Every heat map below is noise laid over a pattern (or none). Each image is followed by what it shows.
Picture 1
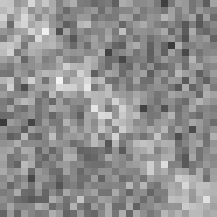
blocks along the diagonal
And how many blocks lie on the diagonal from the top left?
5
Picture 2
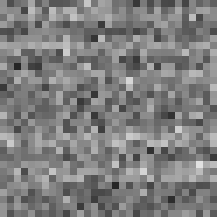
bands of rows
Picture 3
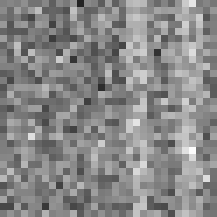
bands of columns
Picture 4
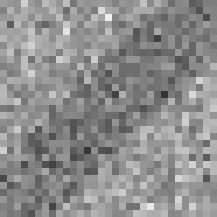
a diagonal band
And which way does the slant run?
bottom left to top right
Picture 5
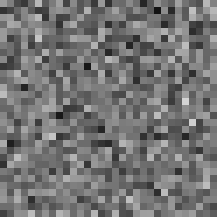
only noise
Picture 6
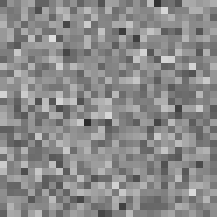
only noise
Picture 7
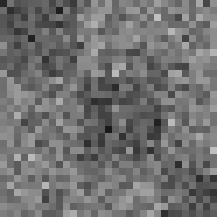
blocks along the diagonal
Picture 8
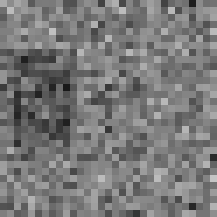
one block
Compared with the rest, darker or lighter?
darker
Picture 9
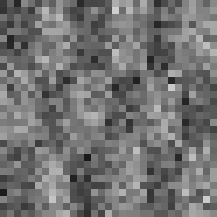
a checkerboard
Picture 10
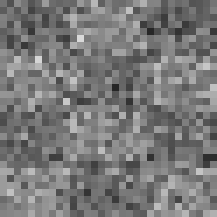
a checkerboard
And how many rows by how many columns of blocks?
4 by 3
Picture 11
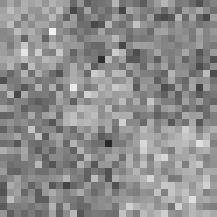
blocks along the diagonal
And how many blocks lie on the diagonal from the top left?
3
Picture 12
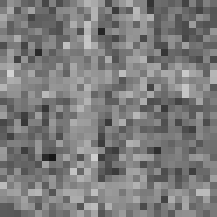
bands of rows crossing bands of columns
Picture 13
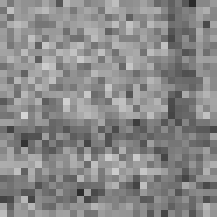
bands of rows crossing bands of columns
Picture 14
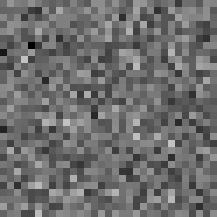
only noise
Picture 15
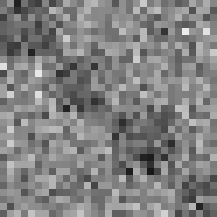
blocks along the diagonal
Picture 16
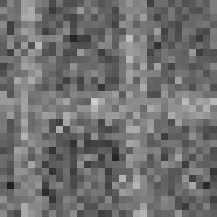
bands of rows crossing bands of columns
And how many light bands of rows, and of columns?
1 and 2
